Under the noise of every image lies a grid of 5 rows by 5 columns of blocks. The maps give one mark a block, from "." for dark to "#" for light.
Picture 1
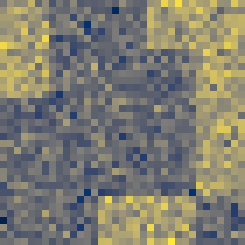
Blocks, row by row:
# . . # #
# . . . #
. . . . #
. . . . #
. . # # .
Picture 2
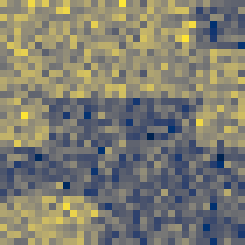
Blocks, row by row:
# # # # .
# # # # #
# . . . #
. . . . .
# # . . .
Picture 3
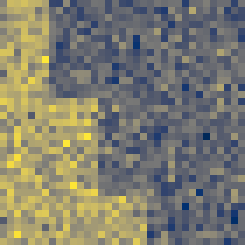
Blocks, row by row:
# . . . .
# . . . .
# # . . .
# # . . .
# # # . .
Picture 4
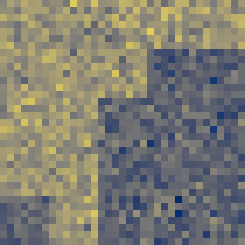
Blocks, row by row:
# # # # #
# # # . .
# # . . .
# # . . .
. # . . .
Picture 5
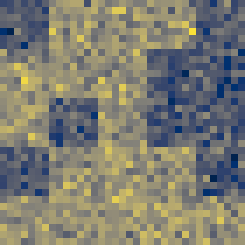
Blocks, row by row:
. # # # .
# # # . .
# . # . .
. # # # .
# # # # #
